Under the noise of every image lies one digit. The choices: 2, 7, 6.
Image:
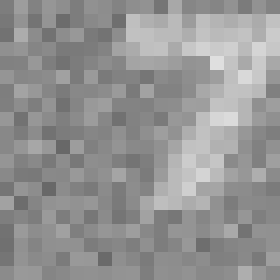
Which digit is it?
7
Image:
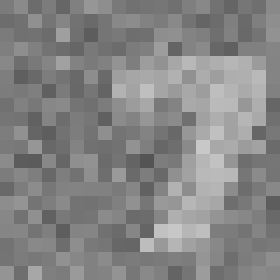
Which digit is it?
7
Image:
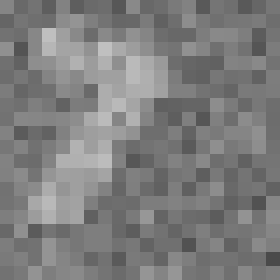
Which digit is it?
7
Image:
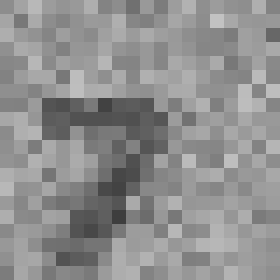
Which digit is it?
7
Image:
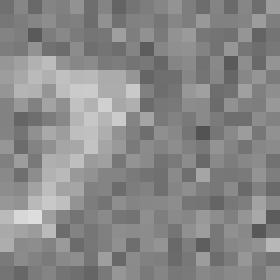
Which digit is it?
7
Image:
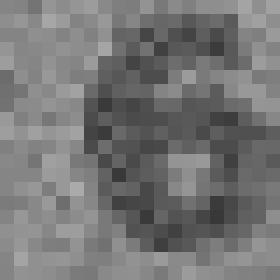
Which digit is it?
6
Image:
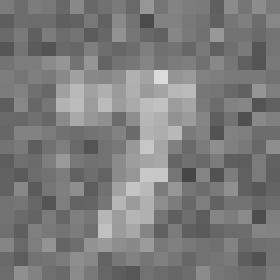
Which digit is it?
7
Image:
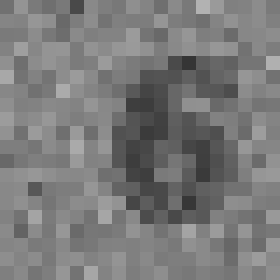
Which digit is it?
6
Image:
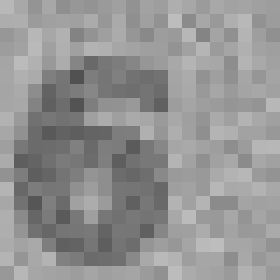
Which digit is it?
6
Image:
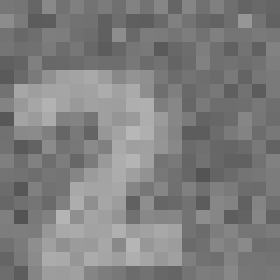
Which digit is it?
2
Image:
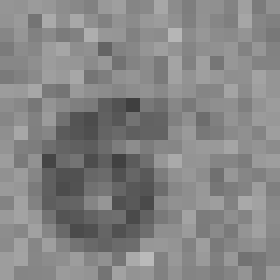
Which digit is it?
6
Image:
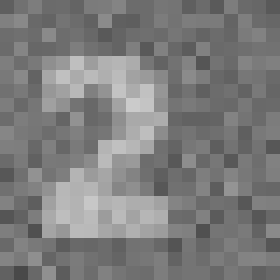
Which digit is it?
2
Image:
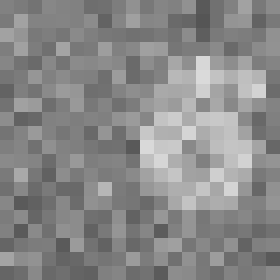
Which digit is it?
6
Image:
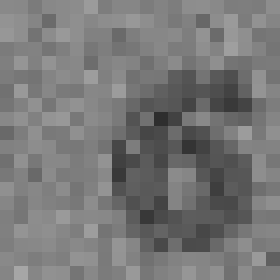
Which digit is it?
6
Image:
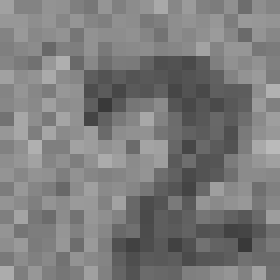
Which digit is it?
2
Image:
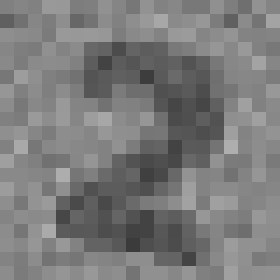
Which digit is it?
2
